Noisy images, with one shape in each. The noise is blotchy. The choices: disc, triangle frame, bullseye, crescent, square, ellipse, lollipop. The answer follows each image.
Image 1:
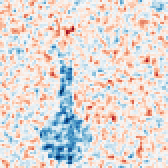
blue lollipop
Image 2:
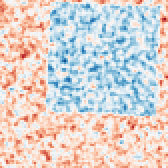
blue square
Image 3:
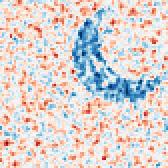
blue crescent
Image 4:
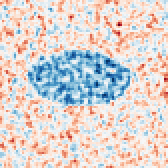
blue ellipse
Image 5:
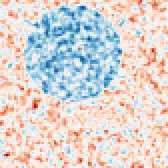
blue disc
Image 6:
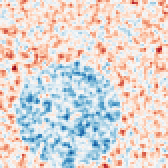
blue disc
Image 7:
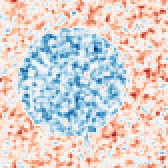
blue disc
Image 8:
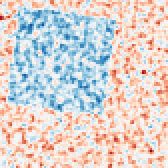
blue square
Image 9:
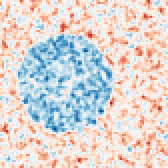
blue disc
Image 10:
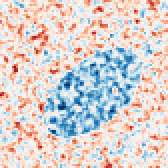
blue ellipse
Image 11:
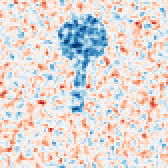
blue lollipop
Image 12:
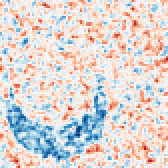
blue crescent
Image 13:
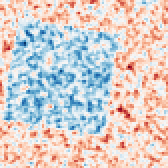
blue square
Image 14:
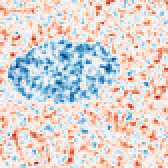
blue ellipse
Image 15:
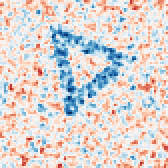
blue triangle frame
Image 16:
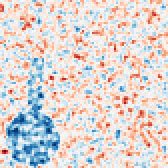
blue lollipop
